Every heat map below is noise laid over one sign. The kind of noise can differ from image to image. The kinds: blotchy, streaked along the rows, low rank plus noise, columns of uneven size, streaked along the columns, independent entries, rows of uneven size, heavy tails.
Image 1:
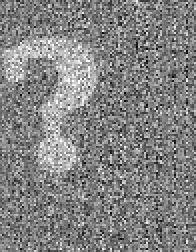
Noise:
columns of uneven size
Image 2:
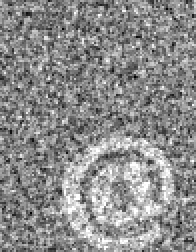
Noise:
blotchy
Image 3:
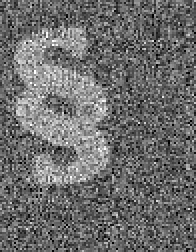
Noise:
low rank plus noise
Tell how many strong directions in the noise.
two
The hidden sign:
section sign
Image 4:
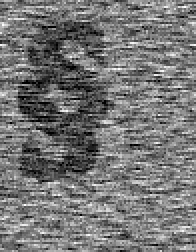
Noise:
streaked along the rows
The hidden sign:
section sign
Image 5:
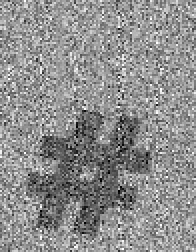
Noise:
columns of uneven size
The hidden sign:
hash sign
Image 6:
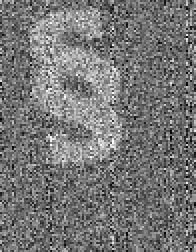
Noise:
columns of uneven size
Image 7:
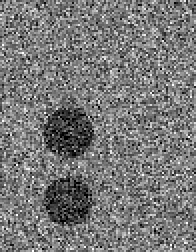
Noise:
independent entries
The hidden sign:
colon
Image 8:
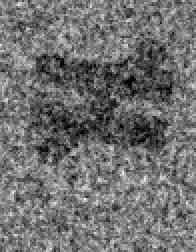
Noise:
blotchy
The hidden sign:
not-equal sign
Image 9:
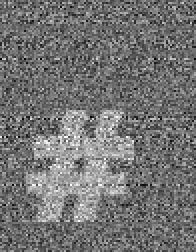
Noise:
rows of uneven size
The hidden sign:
hash sign
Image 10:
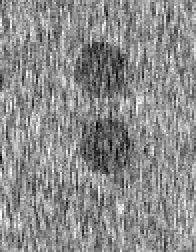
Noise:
streaked along the columns
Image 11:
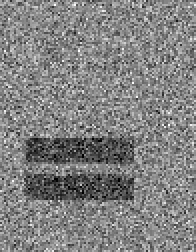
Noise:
low rank plus noise
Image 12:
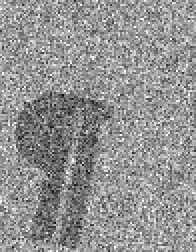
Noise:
independent entries
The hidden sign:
pilcrow
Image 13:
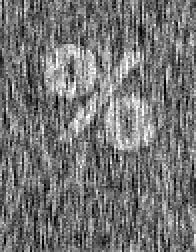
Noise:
streaked along the columns
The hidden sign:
percent sign
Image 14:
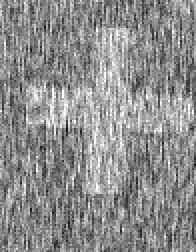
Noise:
streaked along the columns
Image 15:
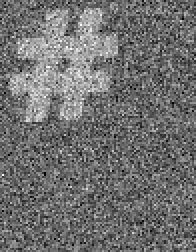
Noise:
independent entries
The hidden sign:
hash sign
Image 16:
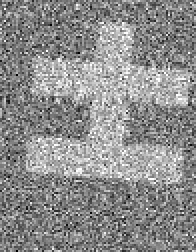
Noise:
low rank plus noise
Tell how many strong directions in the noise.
one
